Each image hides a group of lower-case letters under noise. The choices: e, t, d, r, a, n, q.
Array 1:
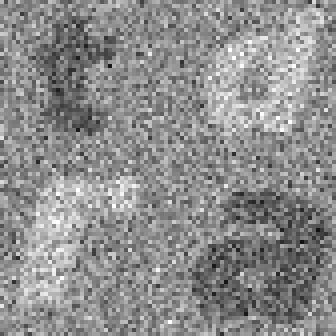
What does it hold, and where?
top left: dark t; top right: light d; bottom left: light r; bottom right: dark a
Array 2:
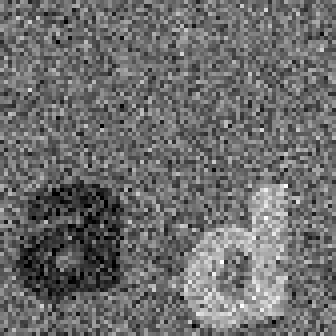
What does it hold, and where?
bottom left: dark a; bottom right: light d
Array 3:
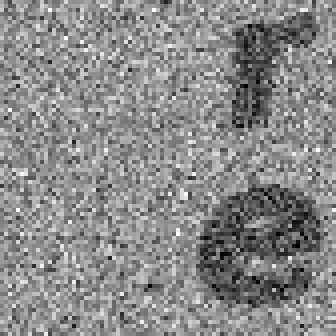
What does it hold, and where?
top right: dark r; bottom right: dark e
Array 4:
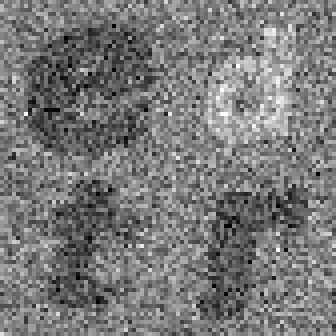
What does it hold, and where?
top left: dark e; top right: light d; bottom left: dark t; bottom right: dark r
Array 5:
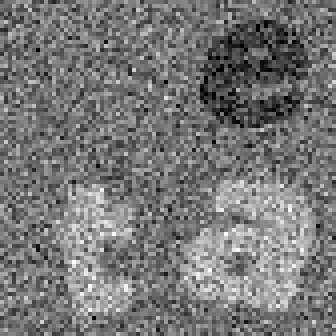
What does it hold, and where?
top right: dark e; bottom left: light t; bottom right: light a
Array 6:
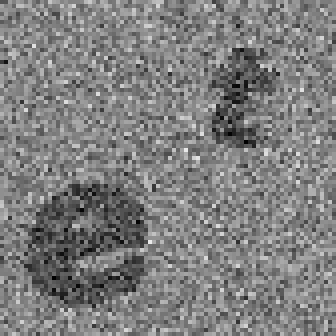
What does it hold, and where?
top right: dark t; bottom left: dark e
